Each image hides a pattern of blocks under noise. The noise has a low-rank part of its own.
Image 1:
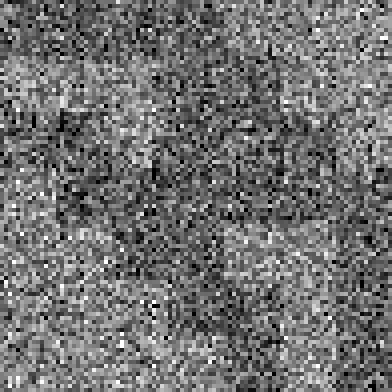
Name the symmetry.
mirrored about the diagonal from the bottom left
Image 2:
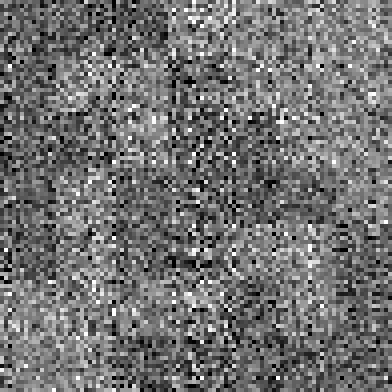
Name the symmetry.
mirrored about the diagonal from the bottom left
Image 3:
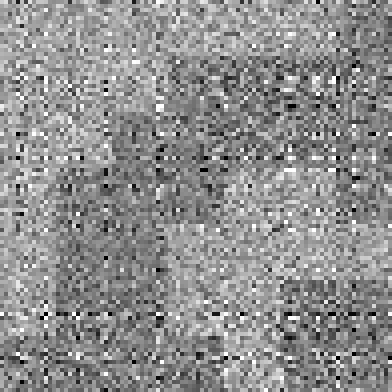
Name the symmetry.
mirrored about the diagonal from the top left
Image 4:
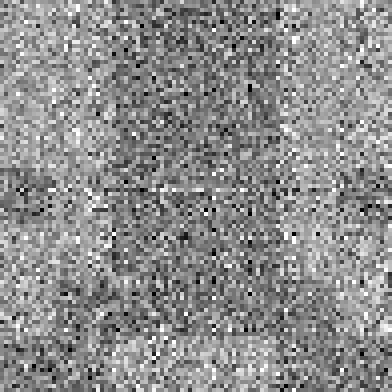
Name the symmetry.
left and right mirror each other
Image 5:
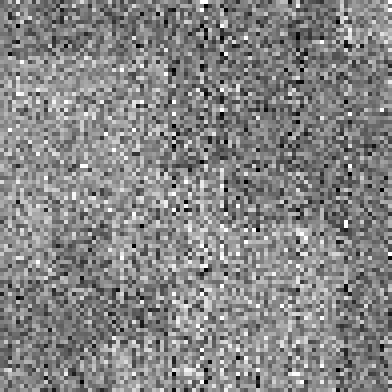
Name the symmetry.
mirrored about the diagonal from the bottom left
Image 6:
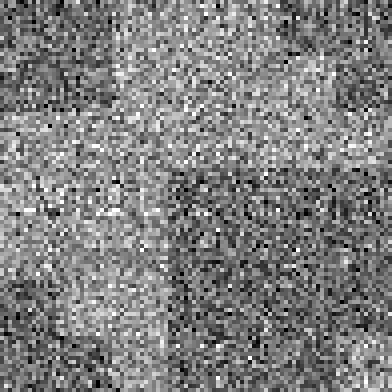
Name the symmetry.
mirrored about the diagonal from the top left
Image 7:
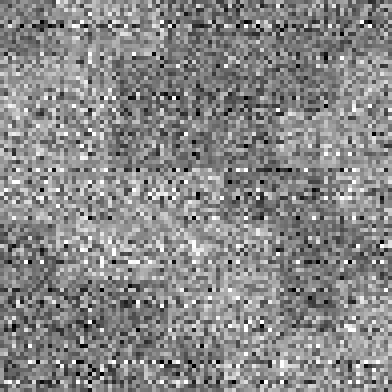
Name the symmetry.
no symmetry
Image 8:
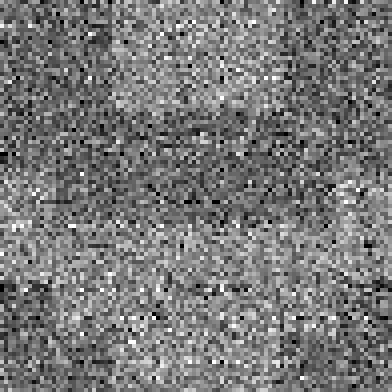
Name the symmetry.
left and right mirror each other
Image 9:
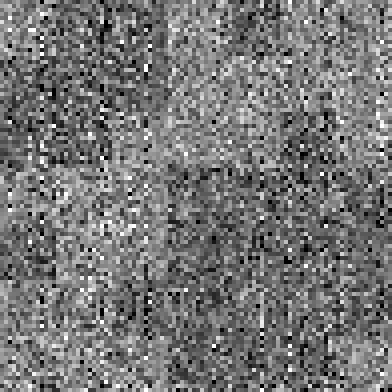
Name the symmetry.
mirrored about the diagonal from the top left
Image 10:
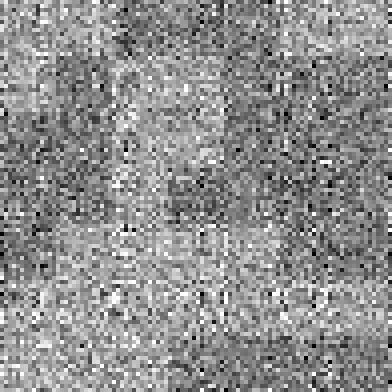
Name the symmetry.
no symmetry
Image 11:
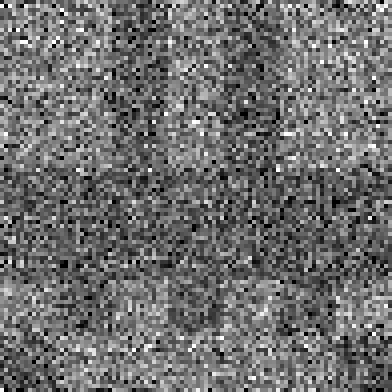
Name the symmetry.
left and right mirror each other
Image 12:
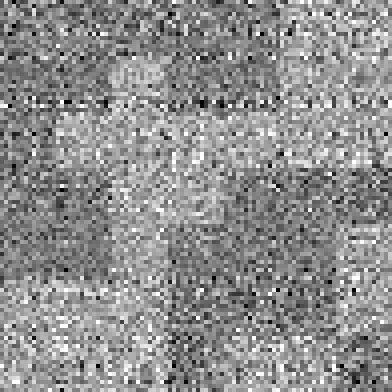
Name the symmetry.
mirrored about the diagonal from the top left
